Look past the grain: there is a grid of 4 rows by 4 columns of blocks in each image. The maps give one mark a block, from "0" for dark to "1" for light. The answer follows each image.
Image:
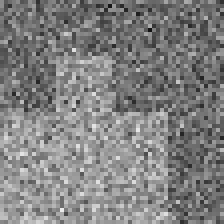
0 0 0 0
0 1 0 0
1 1 1 0
1 1 1 0
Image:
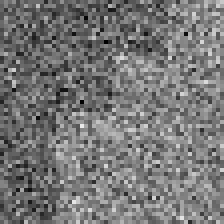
0 0 0 1
0 0 1 1
0 1 1 1
0 1 1 1
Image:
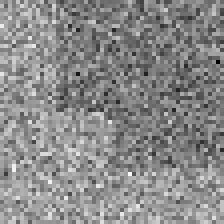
1 0 0 0
1 0 0 0
1 1 0 0
1 1 1 1
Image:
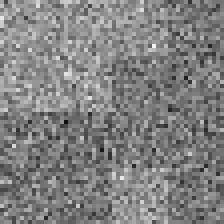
1 1 1 0
1 1 0 0
0 0 0 0
0 0 1 0
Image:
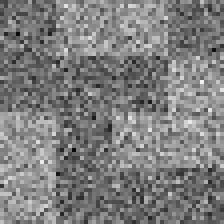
0 1 1 0
0 0 0 1
1 0 1 1
1 0 0 0
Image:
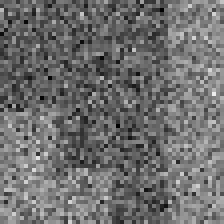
0 0 0 1
0 0 0 1
1 0 0 1
1 1 0 1
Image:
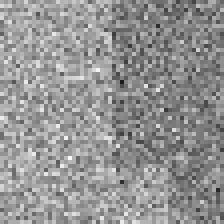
1 1 0 0
1 1 0 0
1 1 0 0
1 1 1 0
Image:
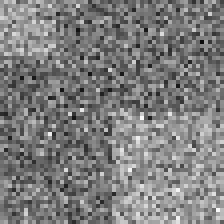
1 0 0 0
0 0 0 0
0 0 1 1
0 0 1 1
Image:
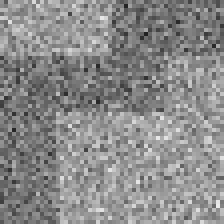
1 1 0 0
0 0 0 1
0 1 1 1
0 1 1 1
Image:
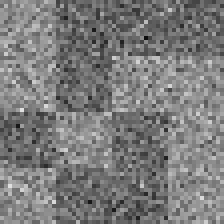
1 0 0 0
1 0 1 1
0 1 0 1
1 0 0 1
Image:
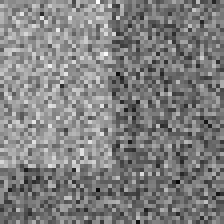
1 1 0 0
1 1 0 0
1 1 0 0
0 0 0 0
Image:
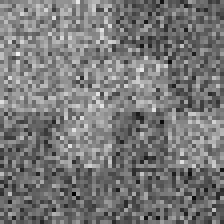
1 1 0 0
1 1 1 0
0 1 0 1
0 0 0 0
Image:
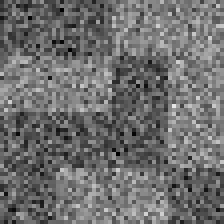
0 0 1 1
1 1 0 1
0 0 0 1
0 1 1 0
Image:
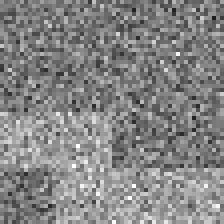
0 0 0 0
0 0 0 0
1 1 0 0
0 1 1 1
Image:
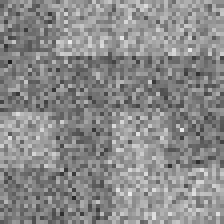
0 1 1 1
0 0 0 0
1 0 1 0
0 0 1 1
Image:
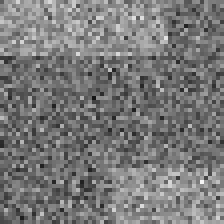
1 1 1 0
0 0 0 0
0 0 0 0
0 0 1 1
